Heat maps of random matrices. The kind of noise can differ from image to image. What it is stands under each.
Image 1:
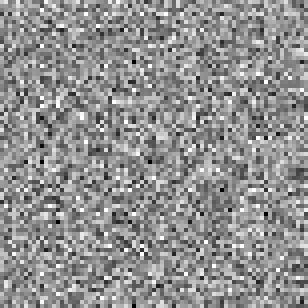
low rank plus noise
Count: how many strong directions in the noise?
five to eight
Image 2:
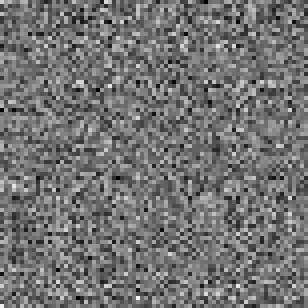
low rank plus noise
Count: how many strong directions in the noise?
two
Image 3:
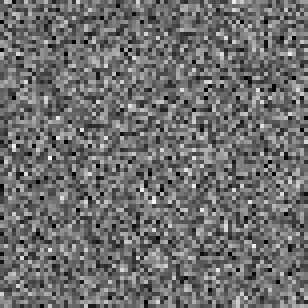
independent entries
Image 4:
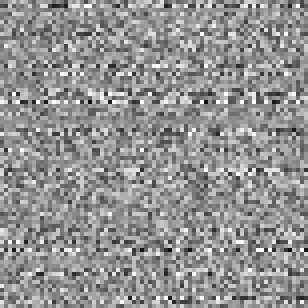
rows of uneven size
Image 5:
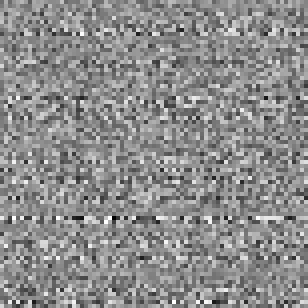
rows of uneven size
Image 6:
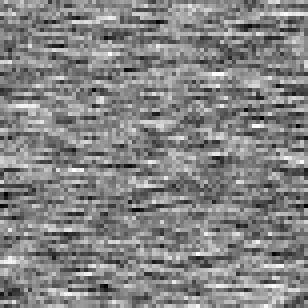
streaked along the rows
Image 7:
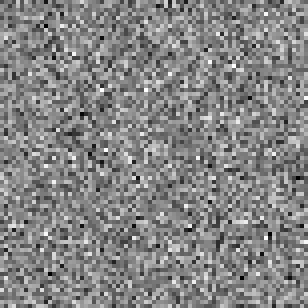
independent entries
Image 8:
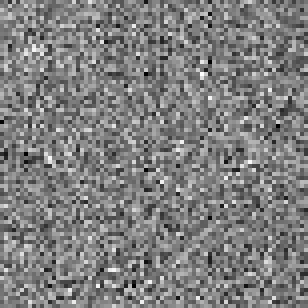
low rank plus noise
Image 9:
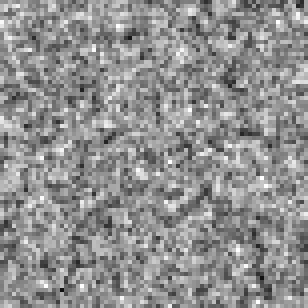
blotchy
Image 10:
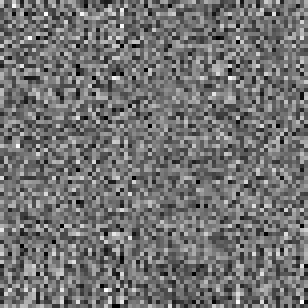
low rank plus noise
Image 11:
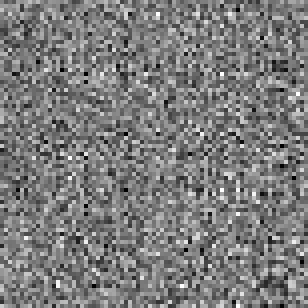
low rank plus noise
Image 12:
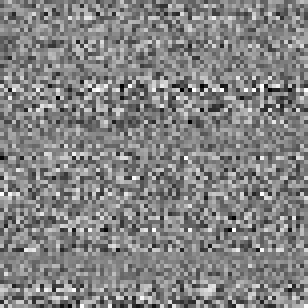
rows of uneven size
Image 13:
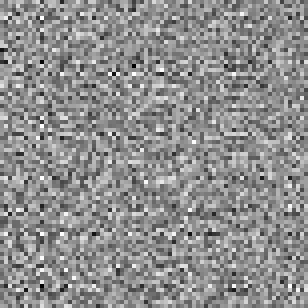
low rank plus noise
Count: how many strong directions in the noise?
two
